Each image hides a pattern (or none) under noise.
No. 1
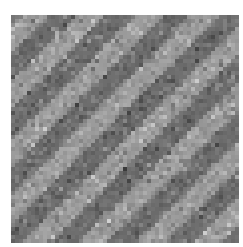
diagonal stripes
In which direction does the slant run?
bottom left to top right
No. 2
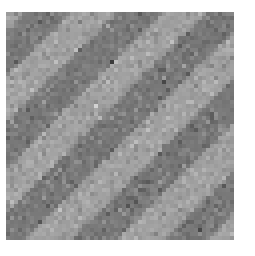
diagonal stripes
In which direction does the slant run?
bottom left to top right
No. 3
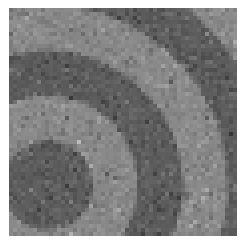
rings round one point
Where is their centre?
bottom left
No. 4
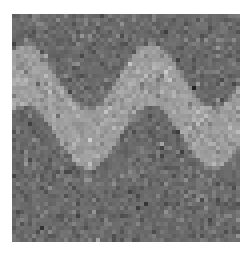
a wavy band
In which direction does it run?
left to right
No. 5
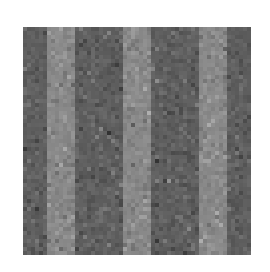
vertical stripes
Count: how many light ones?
3
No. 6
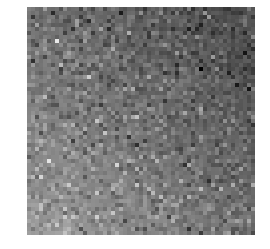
a smooth slope
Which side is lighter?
bottom left
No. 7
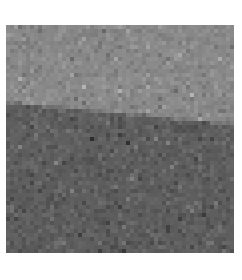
a sharp edge
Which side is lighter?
top
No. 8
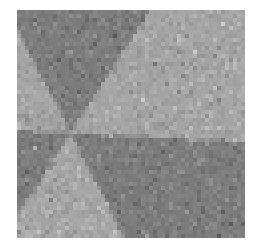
spokes from one point
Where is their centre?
middle left
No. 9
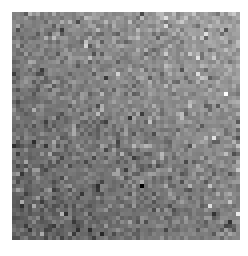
a smooth slope
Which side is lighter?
top right
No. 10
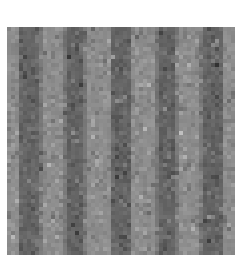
vertical stripes
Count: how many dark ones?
5
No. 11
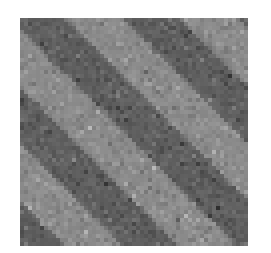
diagonal stripes
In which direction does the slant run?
top left to bottom right
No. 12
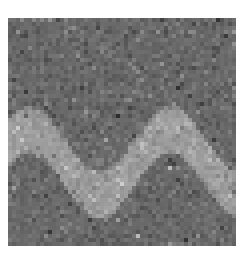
a wavy band
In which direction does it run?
left to right
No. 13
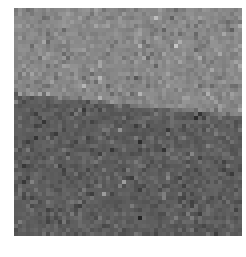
a sharp edge
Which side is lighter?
top
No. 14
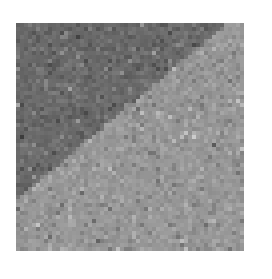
a sharp edge
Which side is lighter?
bottom right
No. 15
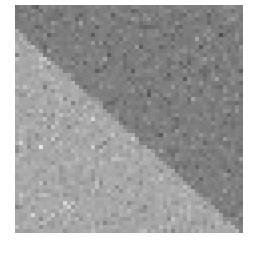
a sharp edge
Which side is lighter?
bottom left
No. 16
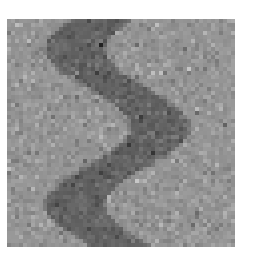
a wavy band
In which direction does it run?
top to bottom
